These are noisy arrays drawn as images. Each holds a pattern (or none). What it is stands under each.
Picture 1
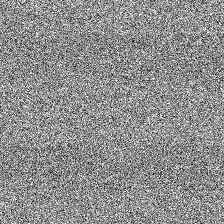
horizontal stripes
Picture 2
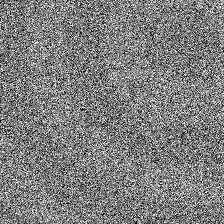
rings round one point
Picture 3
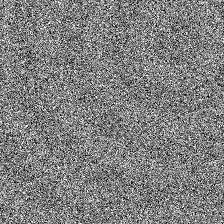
rings round one point
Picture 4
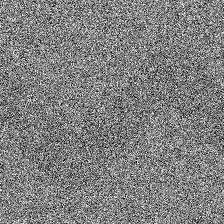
a wavy band
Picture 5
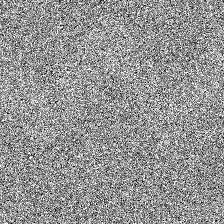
a wavy band
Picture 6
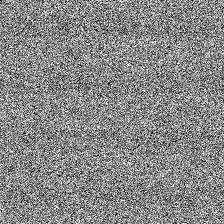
horizontal stripes
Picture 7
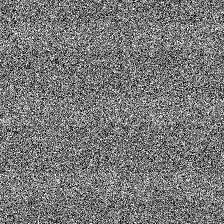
horizontal stripes
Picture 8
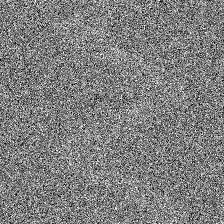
a wavy band
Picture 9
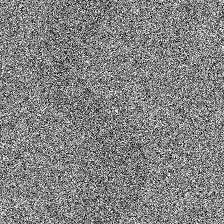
a wavy band
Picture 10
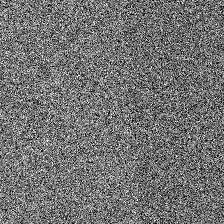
a sharp edge
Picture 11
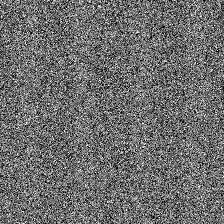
vertical stripes
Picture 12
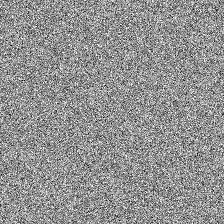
only noise
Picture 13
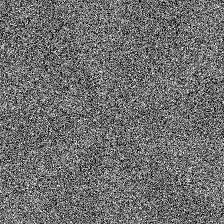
spokes from one point
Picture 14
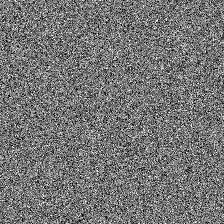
only noise
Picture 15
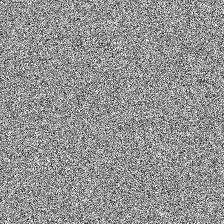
only noise
